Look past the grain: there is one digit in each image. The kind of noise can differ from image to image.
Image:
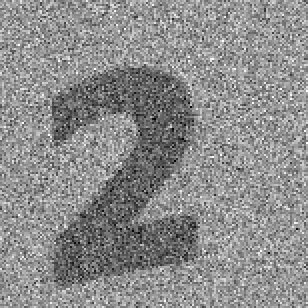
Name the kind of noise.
independent entries
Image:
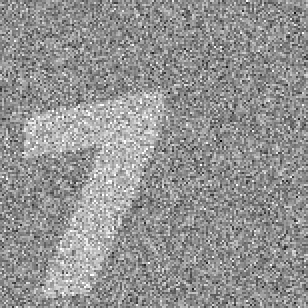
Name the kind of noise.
independent entries
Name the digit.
7
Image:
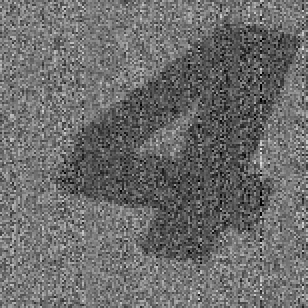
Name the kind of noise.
columns of uneven size
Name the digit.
4
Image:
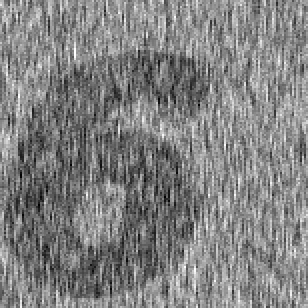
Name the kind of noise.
streaked along the columns
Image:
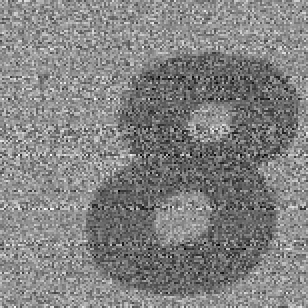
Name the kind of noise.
rows of uneven size
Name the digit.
8
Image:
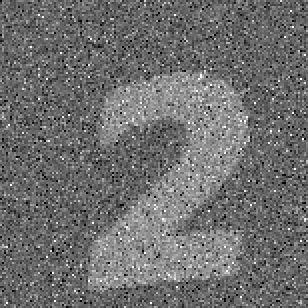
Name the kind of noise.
heavy tails
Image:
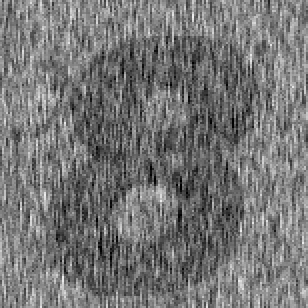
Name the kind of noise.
streaked along the columns
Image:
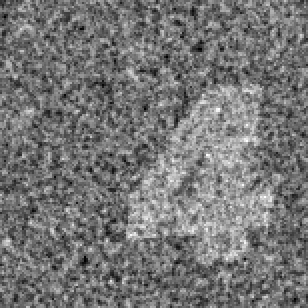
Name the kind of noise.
blotchy
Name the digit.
4
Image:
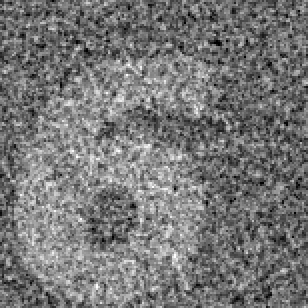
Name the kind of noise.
blotchy
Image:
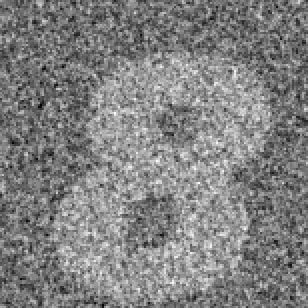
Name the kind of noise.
blotchy
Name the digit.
8
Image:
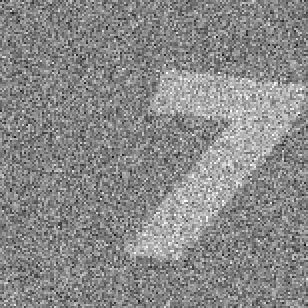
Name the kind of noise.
independent entries
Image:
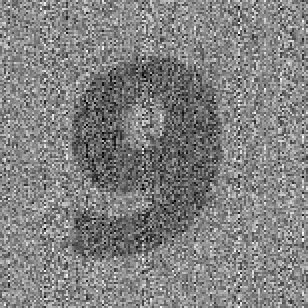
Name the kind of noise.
columns of uneven size
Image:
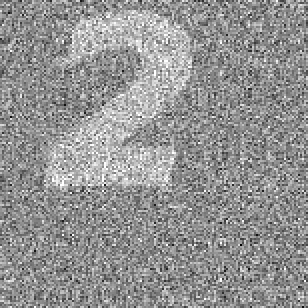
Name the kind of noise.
low rank plus noise
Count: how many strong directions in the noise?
three or four
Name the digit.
2
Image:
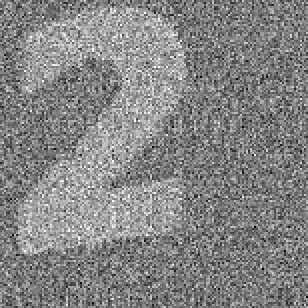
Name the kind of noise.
low rank plus noise
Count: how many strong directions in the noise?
three or four
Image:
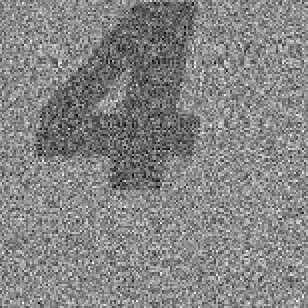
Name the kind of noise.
low rank plus noise
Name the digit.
4
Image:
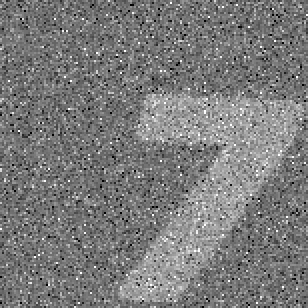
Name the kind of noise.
heavy tails
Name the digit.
7
